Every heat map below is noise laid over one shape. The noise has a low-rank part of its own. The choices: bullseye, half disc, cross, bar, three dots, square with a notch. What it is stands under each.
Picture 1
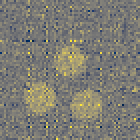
light three dots
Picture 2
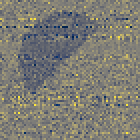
dark half disc
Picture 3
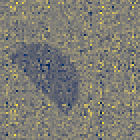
dark half disc
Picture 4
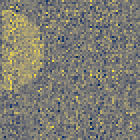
light half disc
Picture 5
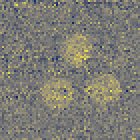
light three dots
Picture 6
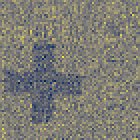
dark cross
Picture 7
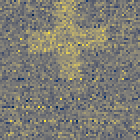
light cross
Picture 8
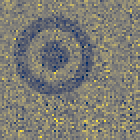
dark bullseye
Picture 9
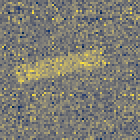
light bar
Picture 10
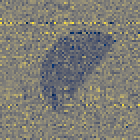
dark half disc
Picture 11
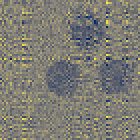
dark three dots
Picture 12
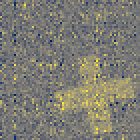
light cross
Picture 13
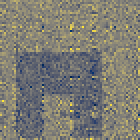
dark square with a notch
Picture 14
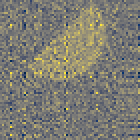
light half disc
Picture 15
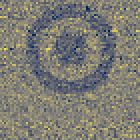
dark bullseye
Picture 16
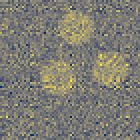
light three dots
